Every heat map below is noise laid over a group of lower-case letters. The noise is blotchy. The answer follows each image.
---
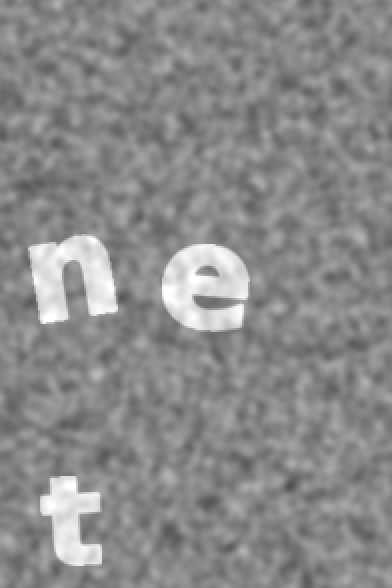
middle left: light n; centre: light e; bottom left: light t
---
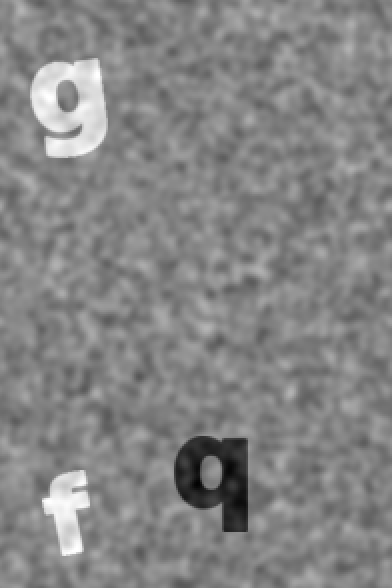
top left: light g; bottom left: light f; bottom middle: dark q
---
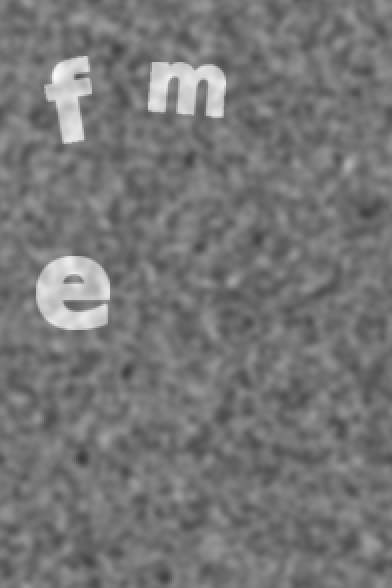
top left: light f; top middle: light m; middle left: light e
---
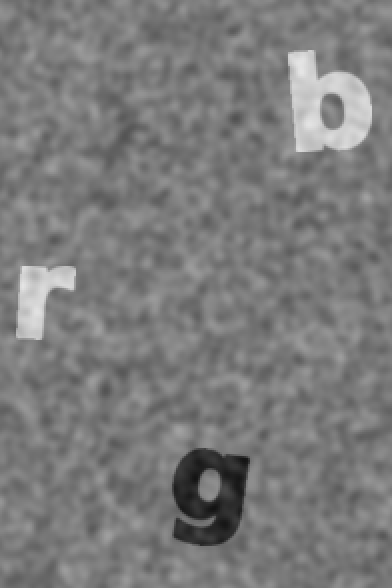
top right: light b; middle left: light r; bottom middle: dark g
